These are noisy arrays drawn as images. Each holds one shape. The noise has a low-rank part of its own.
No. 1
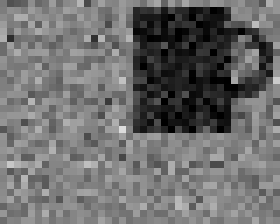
cup
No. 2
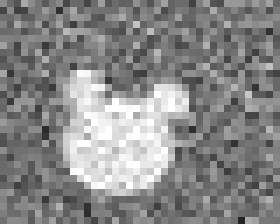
bear's head
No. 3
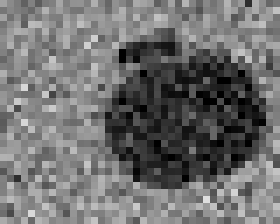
apple
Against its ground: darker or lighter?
darker
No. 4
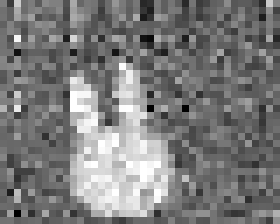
rabbit's head
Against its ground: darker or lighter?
lighter
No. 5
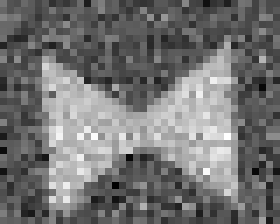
bow tie
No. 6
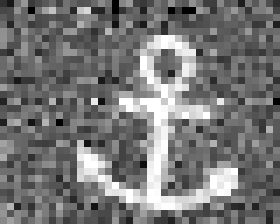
anchor
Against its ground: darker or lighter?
lighter
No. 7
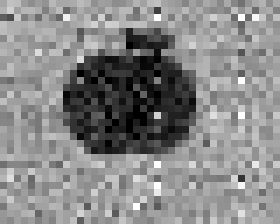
apple
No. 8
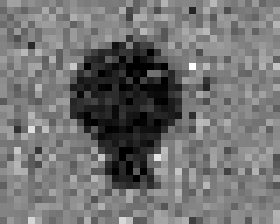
light bulb
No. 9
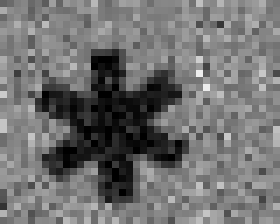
asterisk
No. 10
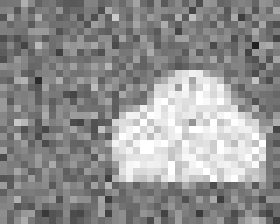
cloud
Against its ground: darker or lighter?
lighter
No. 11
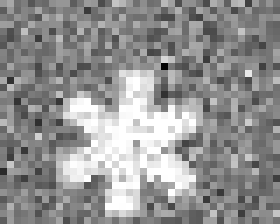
asterisk
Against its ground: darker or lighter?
lighter
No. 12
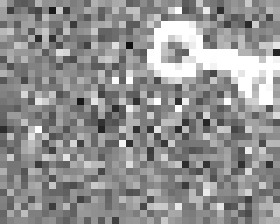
key
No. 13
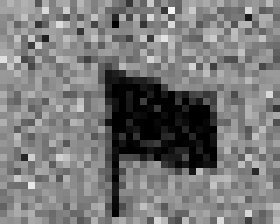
flag
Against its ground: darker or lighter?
darker
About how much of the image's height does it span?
two thirds
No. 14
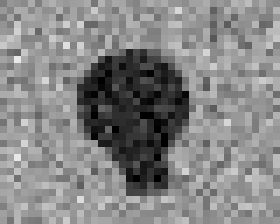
light bulb
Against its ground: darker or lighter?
darker
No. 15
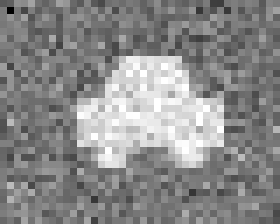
car
